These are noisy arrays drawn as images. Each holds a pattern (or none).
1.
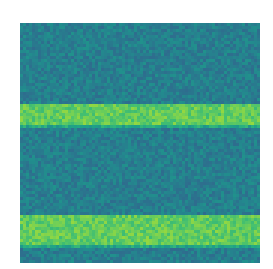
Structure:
bands of rows
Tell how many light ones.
2
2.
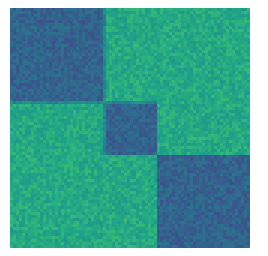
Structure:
blocks along the diagonal
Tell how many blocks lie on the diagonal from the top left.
3
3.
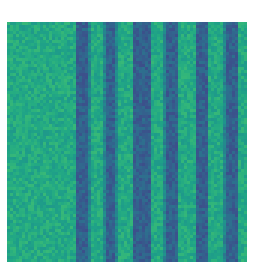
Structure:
bands of columns
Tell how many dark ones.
6
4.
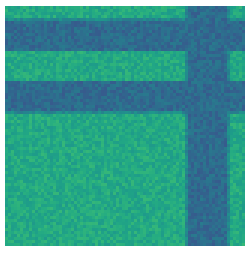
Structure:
bands of rows crossing bands of columns
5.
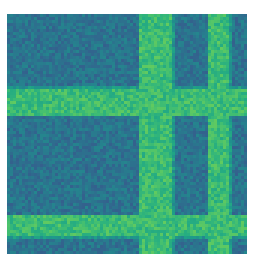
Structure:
bands of rows crossing bands of columns
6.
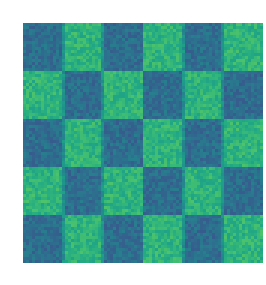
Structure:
a checkerboard
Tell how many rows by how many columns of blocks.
5 by 6
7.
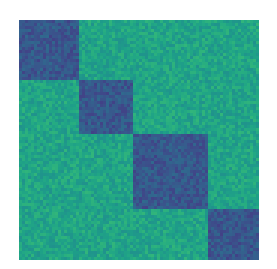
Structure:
blocks along the diagonal
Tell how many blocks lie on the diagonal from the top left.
4
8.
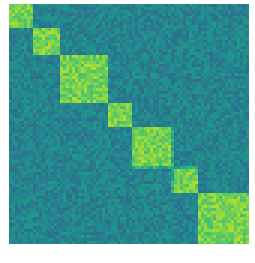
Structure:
blocks along the diagonal
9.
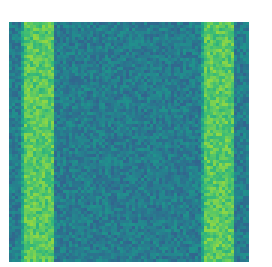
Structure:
bands of columns
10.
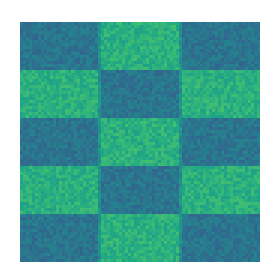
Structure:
a checkerboard
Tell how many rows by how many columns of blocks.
5 by 3
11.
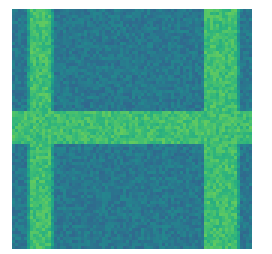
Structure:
bands of rows crossing bands of columns
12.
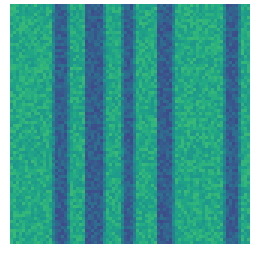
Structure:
bands of columns
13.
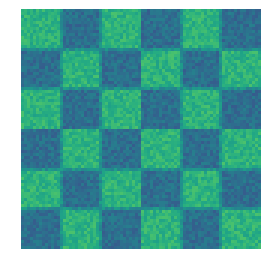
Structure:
a checkerboard
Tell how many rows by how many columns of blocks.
6 by 6
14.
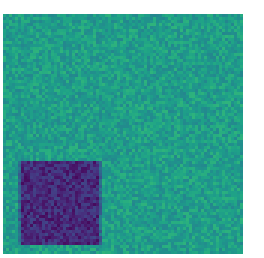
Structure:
one block
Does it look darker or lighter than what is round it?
darker
